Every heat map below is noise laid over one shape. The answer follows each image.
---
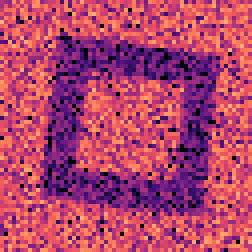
dark square frame
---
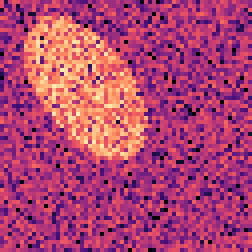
light ellipse
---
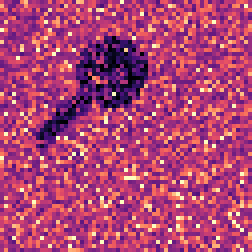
dark lollipop
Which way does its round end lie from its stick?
up and right
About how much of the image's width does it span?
half
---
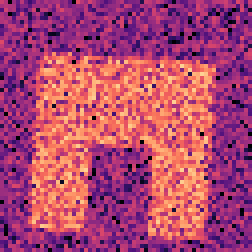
light square with a notch
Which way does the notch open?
down
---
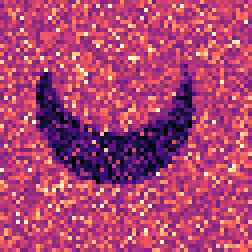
dark crescent
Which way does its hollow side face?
up
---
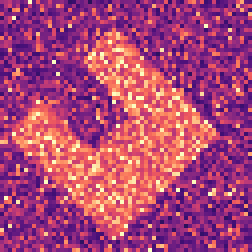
light square with a notch
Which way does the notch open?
up and left
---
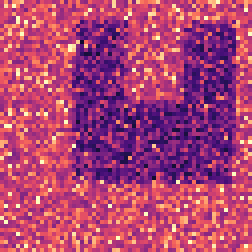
dark square with a notch
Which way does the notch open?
up
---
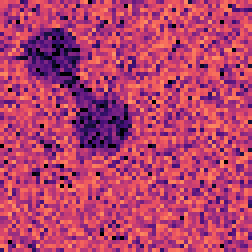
dark dumbbell
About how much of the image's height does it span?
half
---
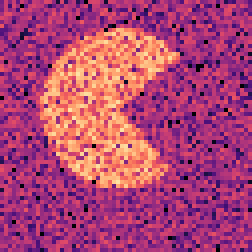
light disc with a wedge cut out
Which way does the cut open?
right
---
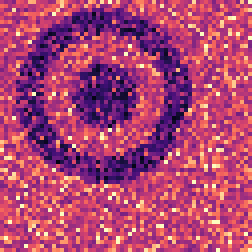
dark bullseye
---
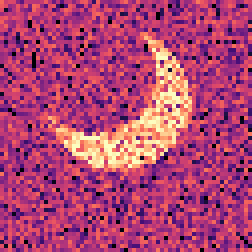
light crescent
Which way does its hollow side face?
up and left
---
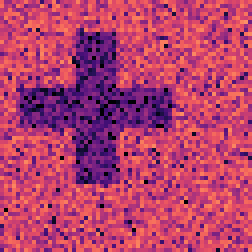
dark cross
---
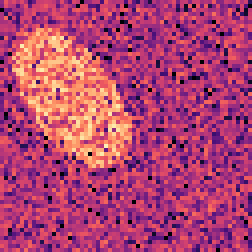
light ellipse
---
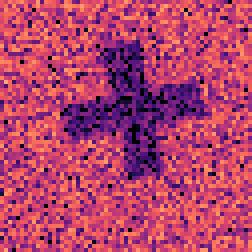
dark cross
